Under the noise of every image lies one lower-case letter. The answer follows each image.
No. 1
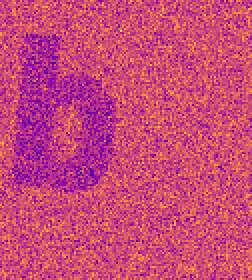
b
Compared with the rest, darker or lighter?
darker
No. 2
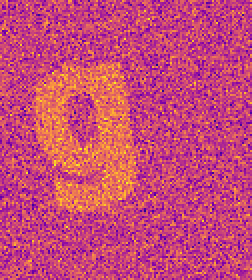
g
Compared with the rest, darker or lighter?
lighter
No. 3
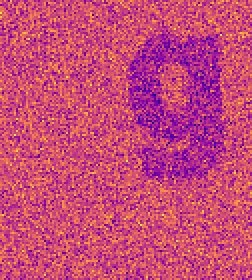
g
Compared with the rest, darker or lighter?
darker
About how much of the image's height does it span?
half
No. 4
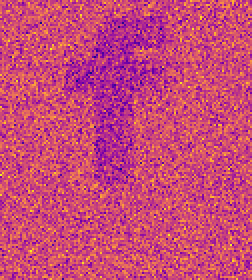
f
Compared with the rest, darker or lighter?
darker
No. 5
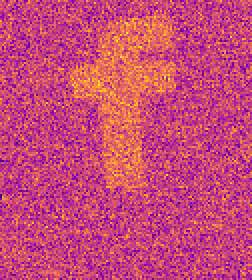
f
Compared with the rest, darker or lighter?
lighter
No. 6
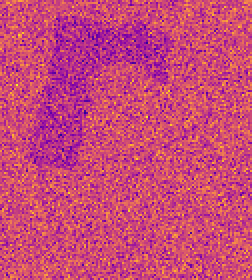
r
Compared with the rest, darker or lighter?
darker
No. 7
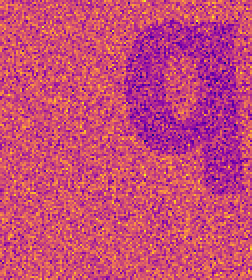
q
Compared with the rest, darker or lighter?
darker
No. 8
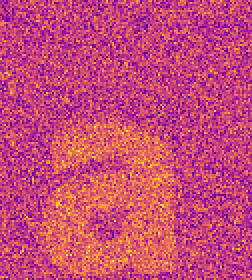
a
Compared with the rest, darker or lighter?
lighter
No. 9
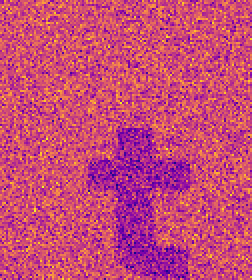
t
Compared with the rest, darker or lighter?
darker
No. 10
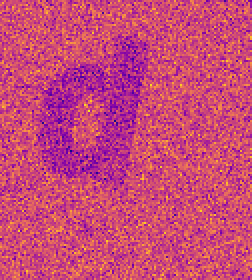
d
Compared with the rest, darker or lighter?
darker
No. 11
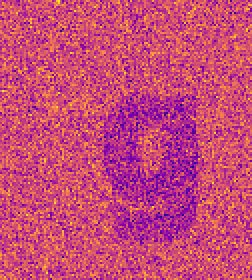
g
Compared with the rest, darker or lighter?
darker
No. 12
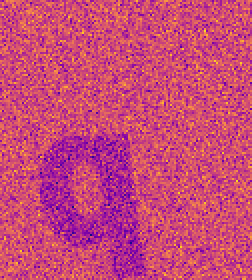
q
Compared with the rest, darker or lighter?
darker
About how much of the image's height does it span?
half
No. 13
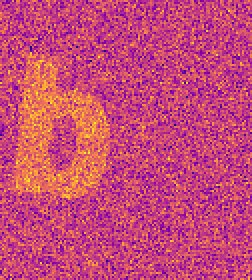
b
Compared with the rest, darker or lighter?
lighter
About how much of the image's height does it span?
half
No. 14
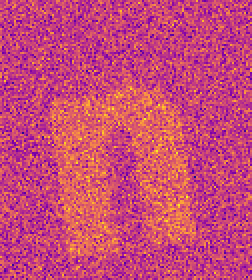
n
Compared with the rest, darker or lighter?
lighter
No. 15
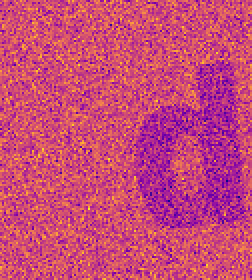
d
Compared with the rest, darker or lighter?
darker
